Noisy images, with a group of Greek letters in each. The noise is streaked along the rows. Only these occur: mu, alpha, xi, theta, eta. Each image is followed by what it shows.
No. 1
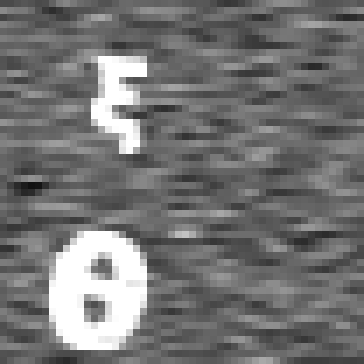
top left: xi; bottom left: theta
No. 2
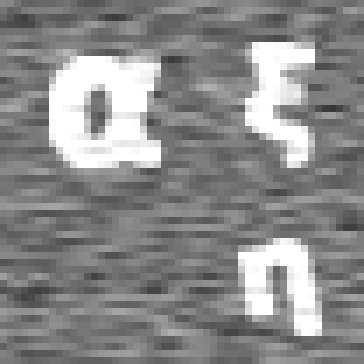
top left: alpha; top right: xi; bottom right: eta
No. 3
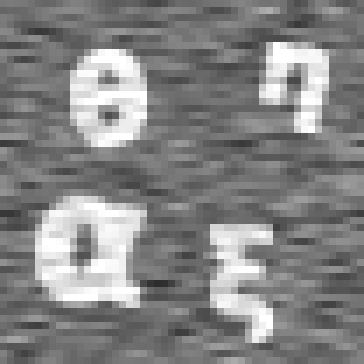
top left: theta; top right: eta; bottom left: alpha; bottom right: xi
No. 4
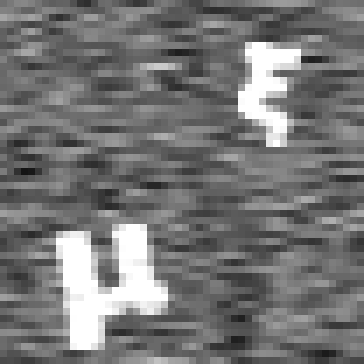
top right: xi; bottom left: mu
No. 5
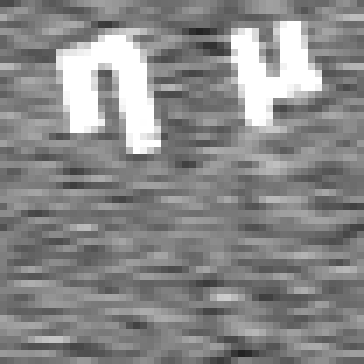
top left: eta; top right: mu
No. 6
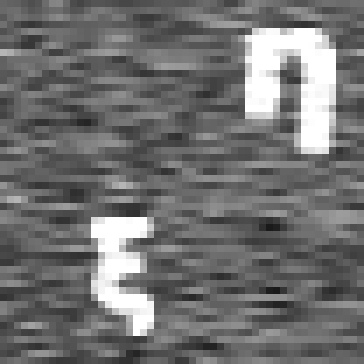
top right: eta; bottom left: xi
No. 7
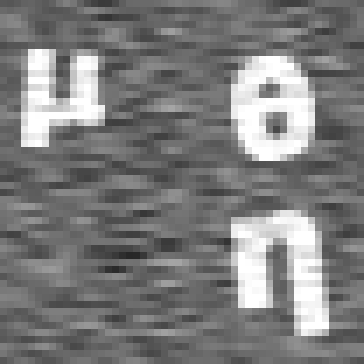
top left: mu; top right: theta; bottom right: eta
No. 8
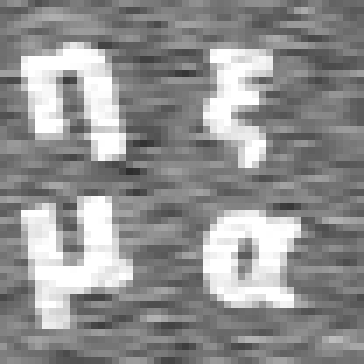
top left: eta; top right: xi; bottom left: mu; bottom right: alpha
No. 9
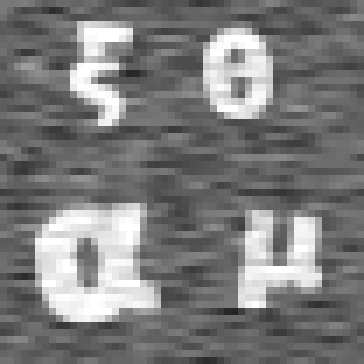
top left: xi; top right: theta; bottom left: alpha; bottom right: mu
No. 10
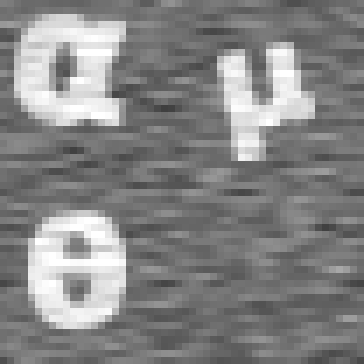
top left: alpha; top right: mu; bottom left: theta
